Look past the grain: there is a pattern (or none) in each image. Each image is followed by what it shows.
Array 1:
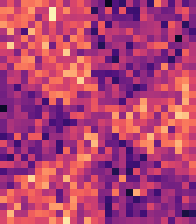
spokes from one point
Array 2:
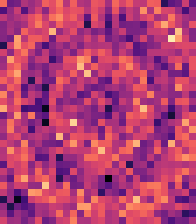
rings round one point
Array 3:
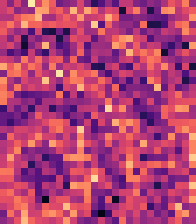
rings round one point
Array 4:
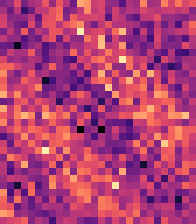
diagonal stripes
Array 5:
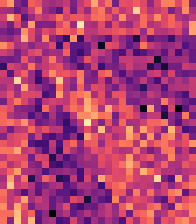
spokes from one point
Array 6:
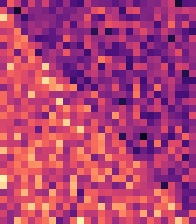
a sharp edge
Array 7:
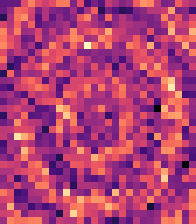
rings round one point
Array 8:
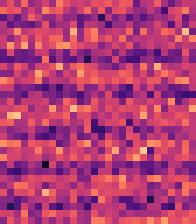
horizontal stripes
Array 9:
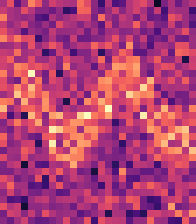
a wavy band
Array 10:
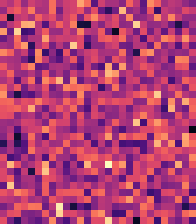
only noise
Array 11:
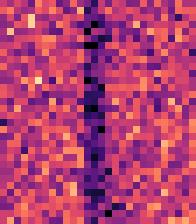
one vertical stripe
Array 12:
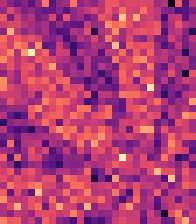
spokes from one point
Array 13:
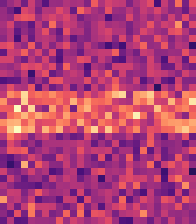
one horizontal stripe
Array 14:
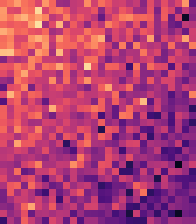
a smooth slope
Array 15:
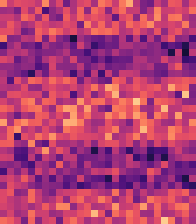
horizontal stripes
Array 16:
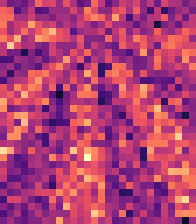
spokes from one point
